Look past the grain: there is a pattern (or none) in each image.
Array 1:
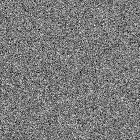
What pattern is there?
only noise
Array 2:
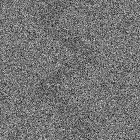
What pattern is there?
a wavy band
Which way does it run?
top to bottom
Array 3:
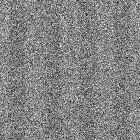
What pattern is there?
vertical stripes
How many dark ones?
4
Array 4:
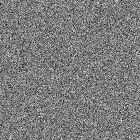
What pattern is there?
only noise
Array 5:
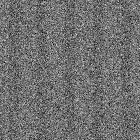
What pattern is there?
vertical stripes
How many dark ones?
5
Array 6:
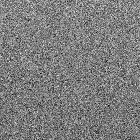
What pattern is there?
a smooth slope
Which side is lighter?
top
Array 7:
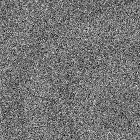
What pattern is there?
rings round one point
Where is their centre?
bottom right
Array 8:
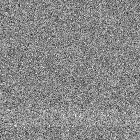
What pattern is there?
one horizontal stripe
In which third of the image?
bottom
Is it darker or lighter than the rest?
lighter
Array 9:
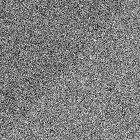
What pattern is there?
a sharp edge
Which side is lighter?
bottom right
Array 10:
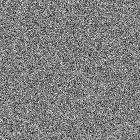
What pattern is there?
only noise
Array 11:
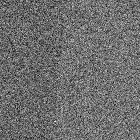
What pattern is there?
a sharp edge
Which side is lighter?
right
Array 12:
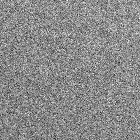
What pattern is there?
a smooth slope
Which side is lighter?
top right
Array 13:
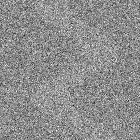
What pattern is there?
a wavy band
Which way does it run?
top to bottom
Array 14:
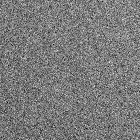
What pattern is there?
a smooth slope
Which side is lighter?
top right
